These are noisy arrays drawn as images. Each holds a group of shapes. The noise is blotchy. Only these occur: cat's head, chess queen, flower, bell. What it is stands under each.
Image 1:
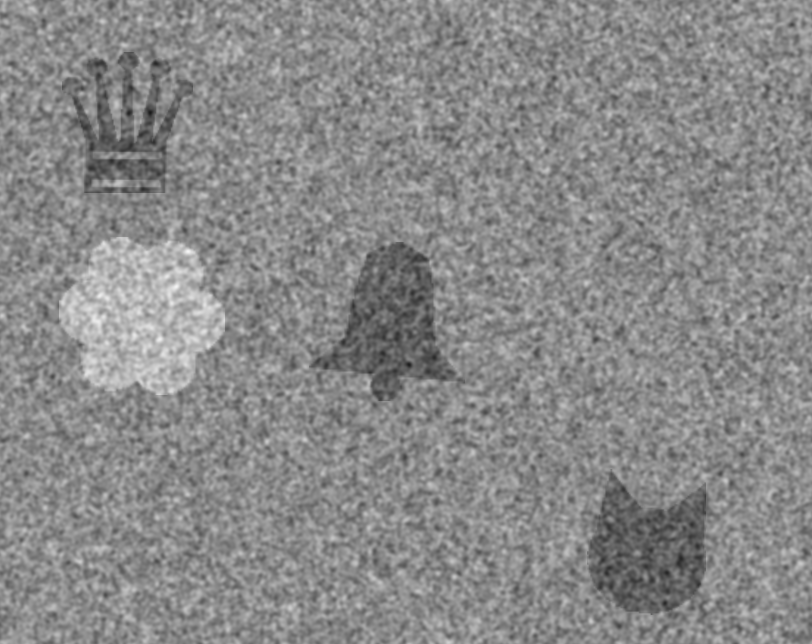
top left: dark chess queen; middle left: light flower; centre: dark bell; bottom right: dark cat's head
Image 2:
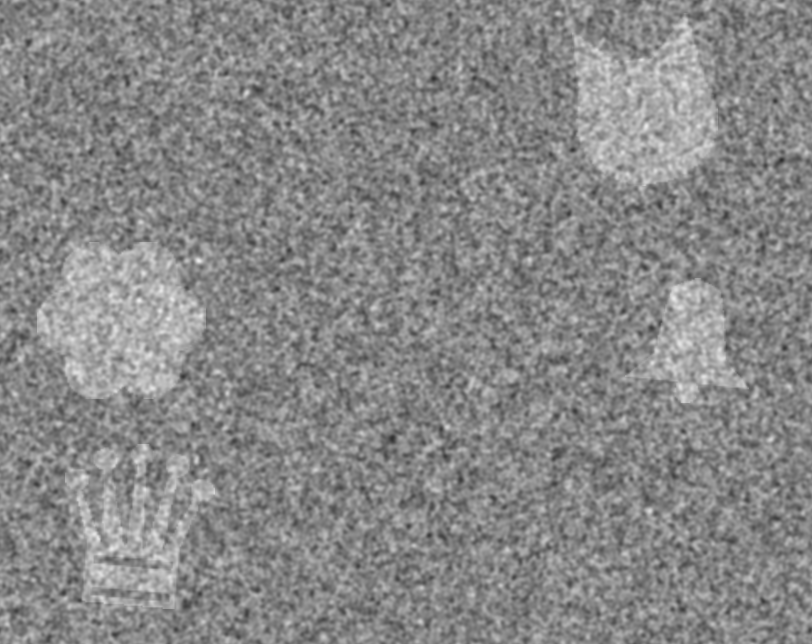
top right: light cat's head; middle left: light flower; middle right: light bell; bottom left: light chess queen
